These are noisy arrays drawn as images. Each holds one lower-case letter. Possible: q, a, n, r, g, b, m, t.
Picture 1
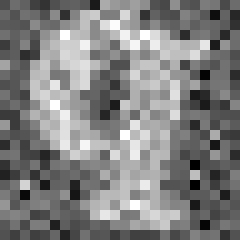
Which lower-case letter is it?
q
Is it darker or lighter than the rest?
lighter
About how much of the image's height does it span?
nearly all
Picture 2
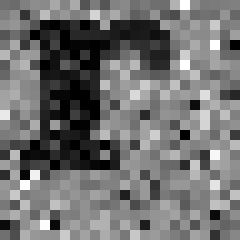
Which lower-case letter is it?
r
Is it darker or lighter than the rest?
darker
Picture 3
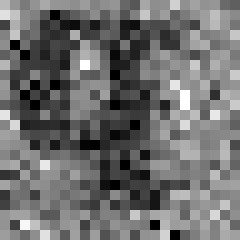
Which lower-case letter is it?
q
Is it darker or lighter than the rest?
darker
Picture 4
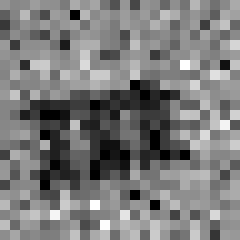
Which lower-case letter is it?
m
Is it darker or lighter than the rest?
darker
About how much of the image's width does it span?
two thirds
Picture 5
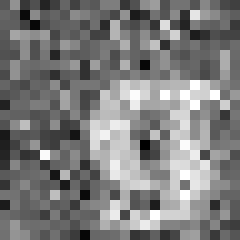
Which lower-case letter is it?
g
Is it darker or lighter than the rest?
lighter
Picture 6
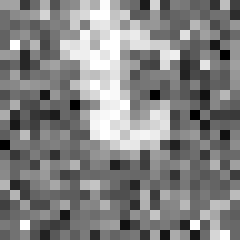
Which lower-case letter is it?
t
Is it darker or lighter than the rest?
lighter
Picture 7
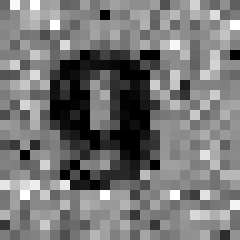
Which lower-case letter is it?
g
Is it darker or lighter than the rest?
darker
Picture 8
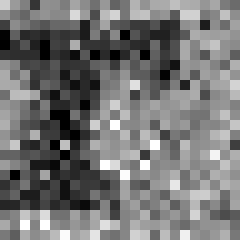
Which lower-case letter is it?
r
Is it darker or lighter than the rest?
darker
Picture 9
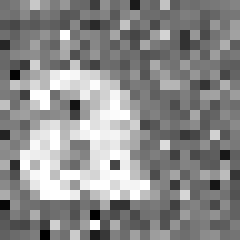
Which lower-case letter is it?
a
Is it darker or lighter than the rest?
lighter
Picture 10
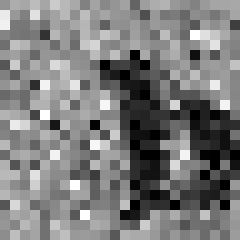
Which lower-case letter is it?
b
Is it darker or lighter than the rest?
darker
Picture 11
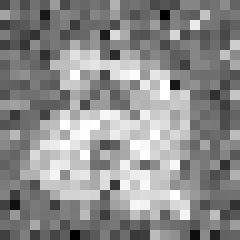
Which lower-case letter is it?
a
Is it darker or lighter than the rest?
lighter
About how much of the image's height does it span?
two thirds
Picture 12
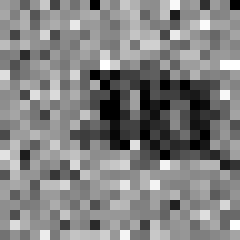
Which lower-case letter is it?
m
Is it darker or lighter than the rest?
darker
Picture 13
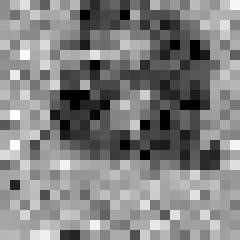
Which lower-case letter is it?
a
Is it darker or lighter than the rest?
darker
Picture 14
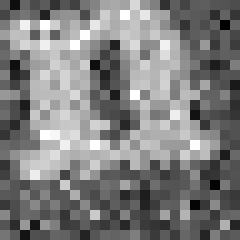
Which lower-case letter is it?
n
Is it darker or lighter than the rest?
lighter
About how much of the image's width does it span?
nearly all
